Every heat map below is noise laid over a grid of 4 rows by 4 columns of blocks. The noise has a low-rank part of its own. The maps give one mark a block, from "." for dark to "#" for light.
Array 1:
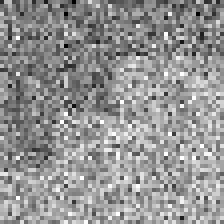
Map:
....
..##
.###
####
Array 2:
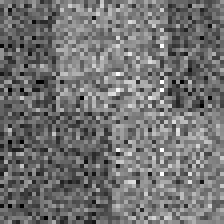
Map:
.##.
.##.
..##
..##
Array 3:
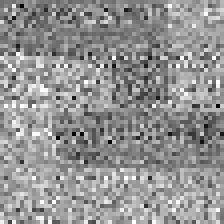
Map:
...#
##.#
#...
####
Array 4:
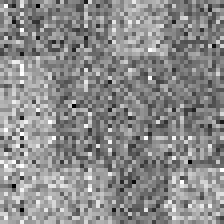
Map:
..#.
#...
#...
##.#
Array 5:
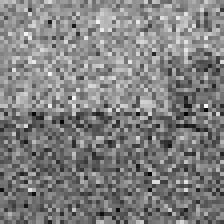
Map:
####
###.
....
....
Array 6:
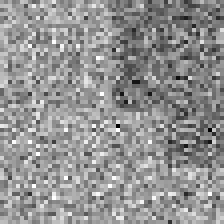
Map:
##..
##..
###.
####
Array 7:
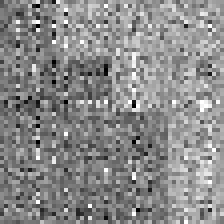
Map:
.###
..##
...#
...#
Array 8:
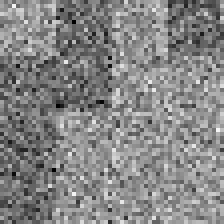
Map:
#.#.
..##
.###
.###
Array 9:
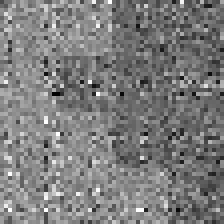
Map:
##..
#...
##..
###.
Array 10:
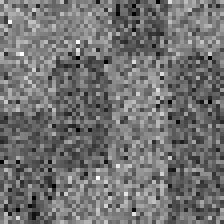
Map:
##.#
#.#.
..#.
.##.
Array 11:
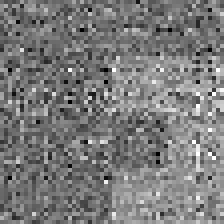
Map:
....
..##
...#
..##
